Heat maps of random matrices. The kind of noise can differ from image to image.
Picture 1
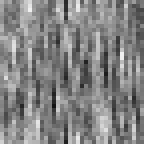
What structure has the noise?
streaked along the columns
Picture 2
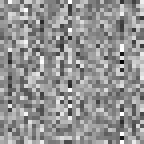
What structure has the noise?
columns of uneven size
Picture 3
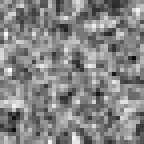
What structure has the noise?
blotchy
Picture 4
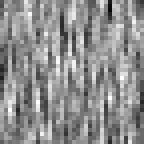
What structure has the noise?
streaked along the columns
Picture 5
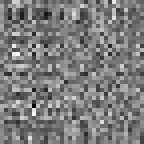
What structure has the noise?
low rank plus noise
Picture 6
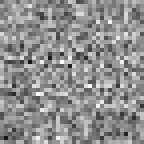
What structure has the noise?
low rank plus noise
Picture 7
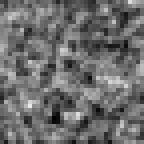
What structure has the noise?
blotchy
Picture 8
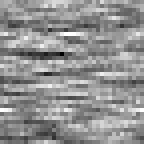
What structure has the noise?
streaked along the rows
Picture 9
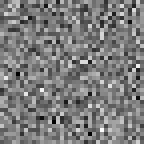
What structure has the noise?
low rank plus noise
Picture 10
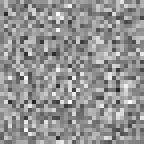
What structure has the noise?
low rank plus noise
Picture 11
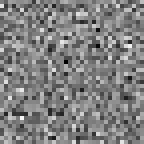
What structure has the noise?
low rank plus noise
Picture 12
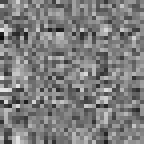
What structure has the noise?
low rank plus noise
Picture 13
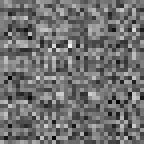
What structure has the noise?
low rank plus noise
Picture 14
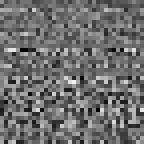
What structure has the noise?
rows of uneven size
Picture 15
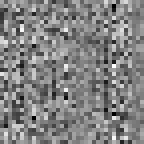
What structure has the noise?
columns of uneven size
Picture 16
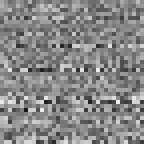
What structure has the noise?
rows of uneven size
